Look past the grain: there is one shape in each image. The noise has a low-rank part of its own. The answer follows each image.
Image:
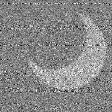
crescent
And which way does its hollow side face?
up and left
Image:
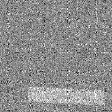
bar
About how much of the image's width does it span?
two thirds
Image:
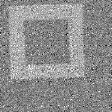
square frame
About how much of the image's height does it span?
two thirds
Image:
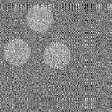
three dots
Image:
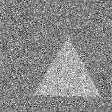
triangle
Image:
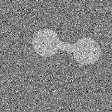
dumbbell
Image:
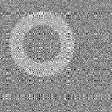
ring
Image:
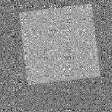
square
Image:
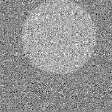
disc
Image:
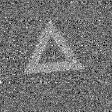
triangle frame
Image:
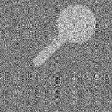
lollipop
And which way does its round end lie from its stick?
up and right
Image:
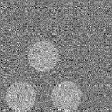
three dots
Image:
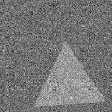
triangle
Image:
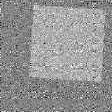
square
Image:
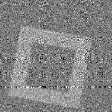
square frame
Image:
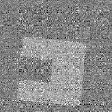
square with a notch
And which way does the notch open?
left
